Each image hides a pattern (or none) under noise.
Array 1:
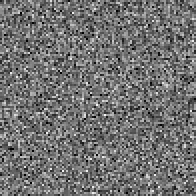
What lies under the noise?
only noise
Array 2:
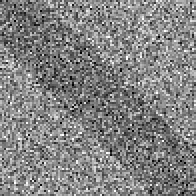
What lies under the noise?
a diagonal band
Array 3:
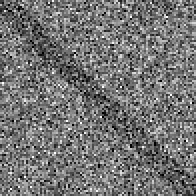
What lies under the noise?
a diagonal band
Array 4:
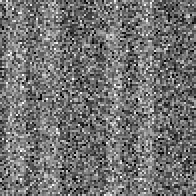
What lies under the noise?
bands of columns
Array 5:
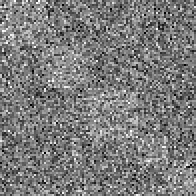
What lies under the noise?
blocks along the diagonal
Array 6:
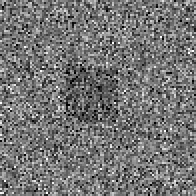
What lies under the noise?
one block
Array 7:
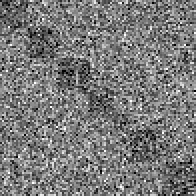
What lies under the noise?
blocks along the diagonal
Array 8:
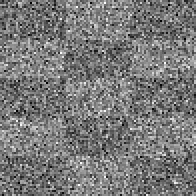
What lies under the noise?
a checkerboard
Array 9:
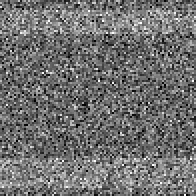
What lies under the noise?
bands of rows
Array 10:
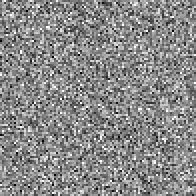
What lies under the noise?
only noise
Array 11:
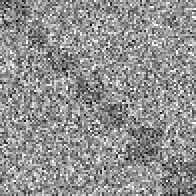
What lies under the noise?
blocks along the diagonal
